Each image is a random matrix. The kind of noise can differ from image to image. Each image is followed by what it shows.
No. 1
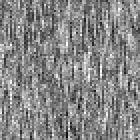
streaked along the columns
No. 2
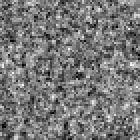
blotchy
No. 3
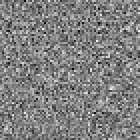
low rank plus noise
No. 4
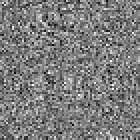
low rank plus noise
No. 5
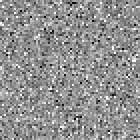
heavy tails
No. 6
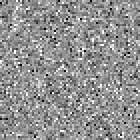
heavy tails
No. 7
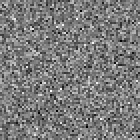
independent entries
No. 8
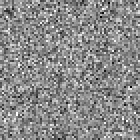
independent entries
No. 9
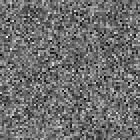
independent entries
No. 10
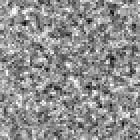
blotchy
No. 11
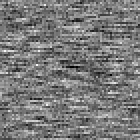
streaked along the rows
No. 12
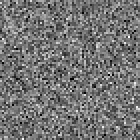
independent entries
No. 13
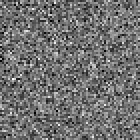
independent entries
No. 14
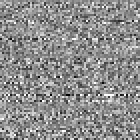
rows of uneven size
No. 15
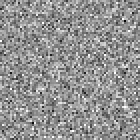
independent entries
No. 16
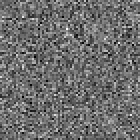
low rank plus noise
